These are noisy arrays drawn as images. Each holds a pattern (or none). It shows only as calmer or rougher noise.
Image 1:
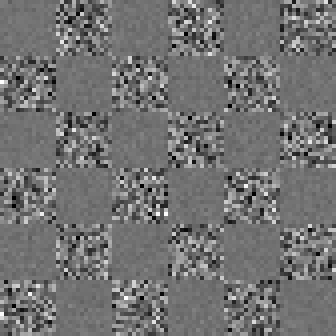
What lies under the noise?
a checkerboard
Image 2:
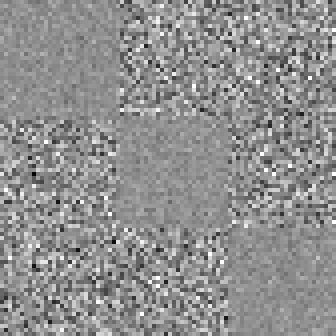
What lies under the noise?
blocks along the diagonal
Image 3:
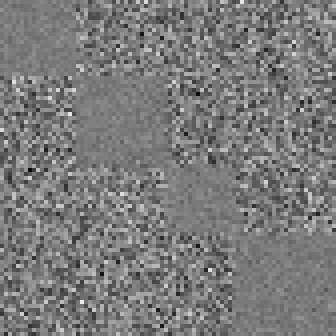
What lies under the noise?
blocks along the diagonal
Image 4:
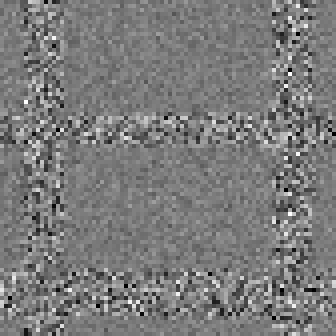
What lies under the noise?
bands of rows crossing bands of columns
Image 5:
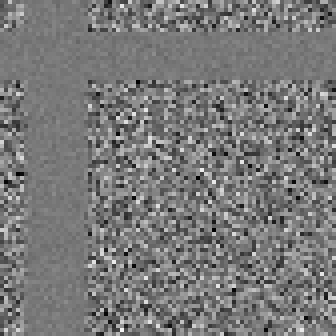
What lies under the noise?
bands of rows crossing bands of columns
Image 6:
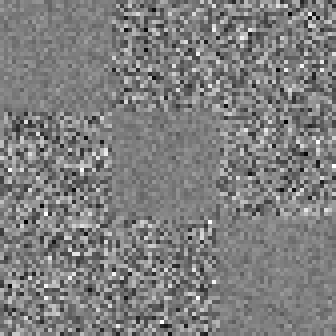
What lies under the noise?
blocks along the diagonal
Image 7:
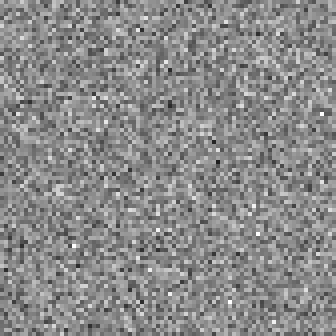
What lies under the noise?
only noise
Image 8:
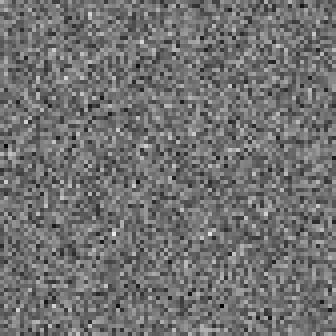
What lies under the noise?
only noise
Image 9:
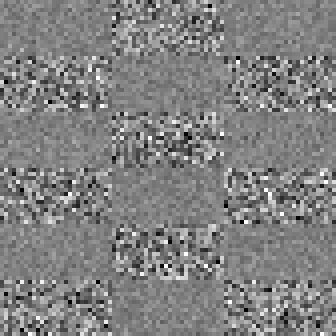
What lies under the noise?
a checkerboard
